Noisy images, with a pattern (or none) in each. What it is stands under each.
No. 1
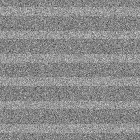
horizontal stripes
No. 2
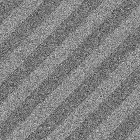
diagonal stripes
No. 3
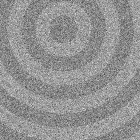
rings round one point
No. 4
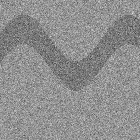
a wavy band
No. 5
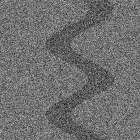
a wavy band
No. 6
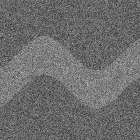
a wavy band
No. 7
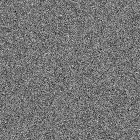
only noise
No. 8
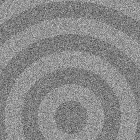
rings round one point
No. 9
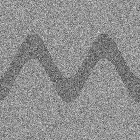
a wavy band
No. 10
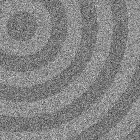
rings round one point
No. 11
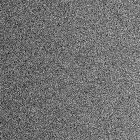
a smooth slope
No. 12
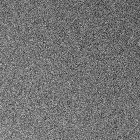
a smooth slope
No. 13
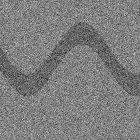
a wavy band
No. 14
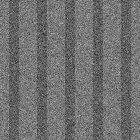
vertical stripes
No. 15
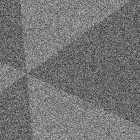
spokes from one point
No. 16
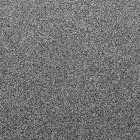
a smooth slope
